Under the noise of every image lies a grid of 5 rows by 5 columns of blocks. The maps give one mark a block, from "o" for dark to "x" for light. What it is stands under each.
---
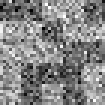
o o x x o
x x o x x
x x x o o
x o o o x
x o x o x
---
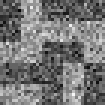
o x o o o
o x x x x
x x o o x
o o o x o
x x o x o
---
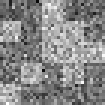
o o x o o
x o x x o
o o x x x
o x o x o
x o o o o
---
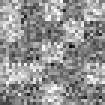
x o x o x
x o o x o
o o x o o
x x o o x
o o x o o
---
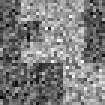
o x x x o
o o x x o
o x x x o
o o o x x
o o o x x
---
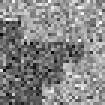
x x x x x
o x x x x
o o o o x
o o o x x
o o x x x
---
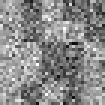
x o x o o
x o x x o
x x o o x
x x o o x
x o x o x
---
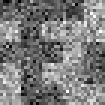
o o o o x
x o x x x
o o o x o
x o x x o
x o o x x
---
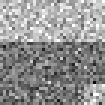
x x x x x
x x x x x
o o o o o
o o o o o
o o o o x
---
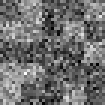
o x o o x
x x o x o
o o o o x
x x o o o
x o o x o
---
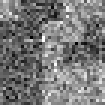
x o o x x
o o x x o
o o x o o
o o x x x
o o x x x
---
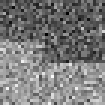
o o o o o
o o o o o
x x o o o
x x x x x
x x x x x
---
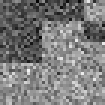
o o o o x
o o x x o
o o x x x
x x x x x
x x x x x
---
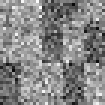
x x o o x
x x o x o
x x o x o
o x x o x
o x x o x
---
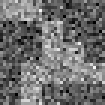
x x o o o
o o x o o
o o x x o
o x x x x
o x o o o
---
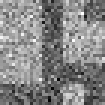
x x o x o
x x o x x
x x o x x
x x o o o
o o o x o
